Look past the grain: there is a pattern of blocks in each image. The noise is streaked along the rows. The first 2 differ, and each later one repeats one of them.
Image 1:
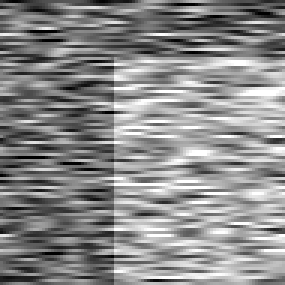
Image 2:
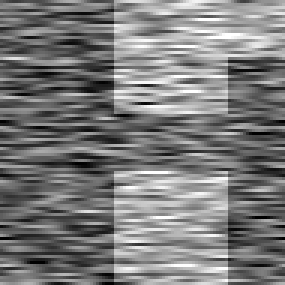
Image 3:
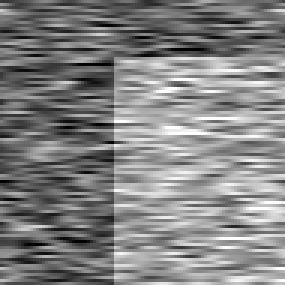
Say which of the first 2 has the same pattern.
1
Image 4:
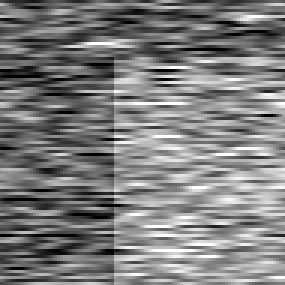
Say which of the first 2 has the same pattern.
1
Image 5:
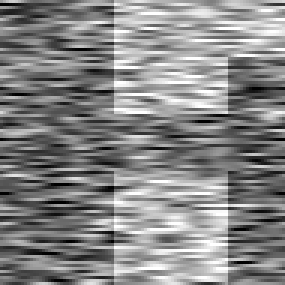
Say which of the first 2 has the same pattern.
2
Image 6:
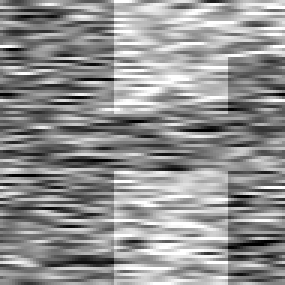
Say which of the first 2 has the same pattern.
2
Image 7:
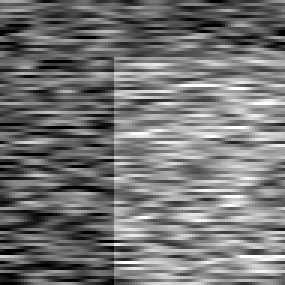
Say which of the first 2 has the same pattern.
1
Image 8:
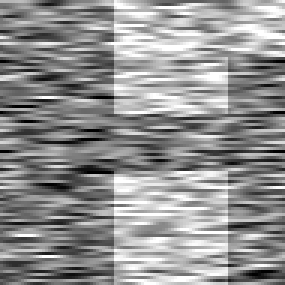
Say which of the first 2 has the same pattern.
2
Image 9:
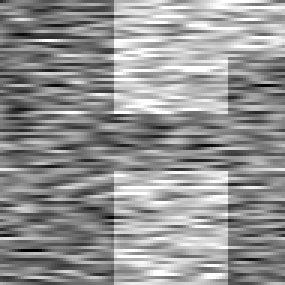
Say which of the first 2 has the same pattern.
2
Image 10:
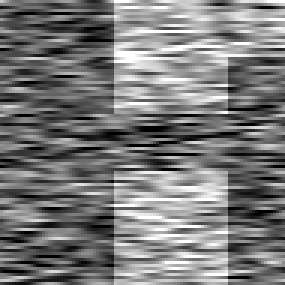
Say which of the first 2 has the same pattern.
2
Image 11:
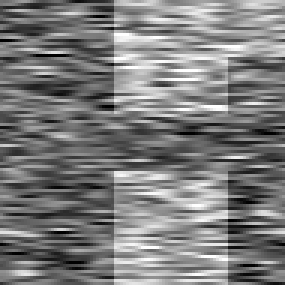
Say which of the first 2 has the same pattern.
2
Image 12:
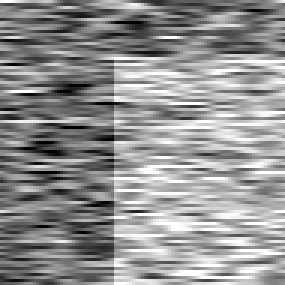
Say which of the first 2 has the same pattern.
1
